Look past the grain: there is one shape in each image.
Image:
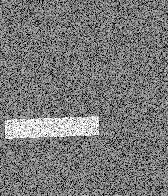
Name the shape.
bar
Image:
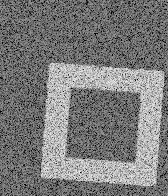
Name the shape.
square frame
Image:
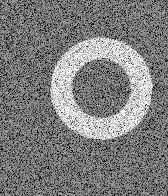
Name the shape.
ring
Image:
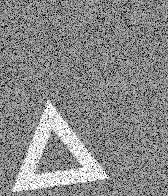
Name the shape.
triangle frame
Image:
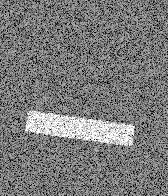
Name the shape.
bar
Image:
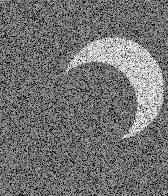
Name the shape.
crescent
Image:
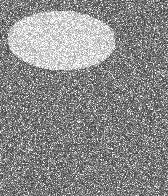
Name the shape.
ellipse
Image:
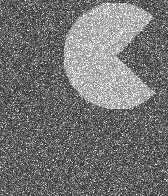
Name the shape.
disc with a wedge cut out
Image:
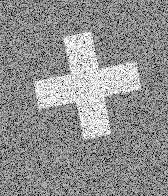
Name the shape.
cross
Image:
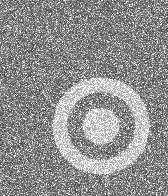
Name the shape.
bullseye
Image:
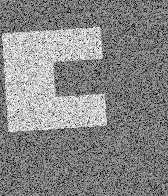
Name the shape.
square with a notch
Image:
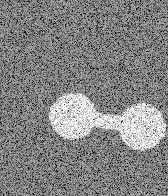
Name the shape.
dumbbell
